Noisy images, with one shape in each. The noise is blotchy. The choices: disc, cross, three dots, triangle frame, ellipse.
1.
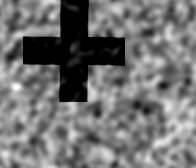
cross
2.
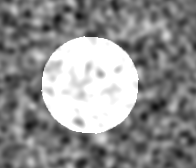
disc
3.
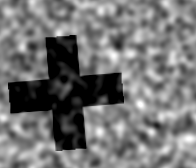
cross
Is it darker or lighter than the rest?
darker
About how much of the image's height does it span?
two thirds
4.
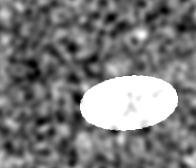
ellipse
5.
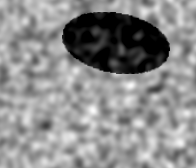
ellipse
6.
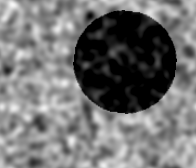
disc
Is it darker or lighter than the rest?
darker
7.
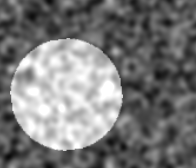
disc
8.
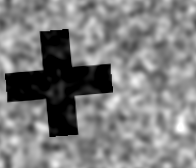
cross
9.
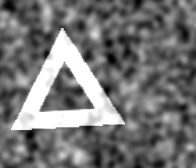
triangle frame
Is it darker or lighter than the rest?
lighter
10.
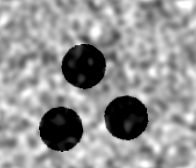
three dots
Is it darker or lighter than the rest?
darker
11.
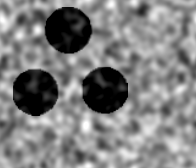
three dots
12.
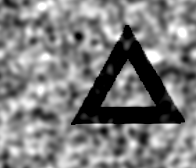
triangle frame
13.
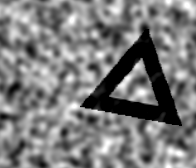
triangle frame
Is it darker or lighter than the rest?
darker
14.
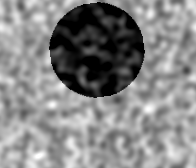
disc
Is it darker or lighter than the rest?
darker
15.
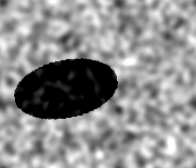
ellipse
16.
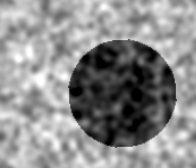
disc
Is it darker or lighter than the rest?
darker
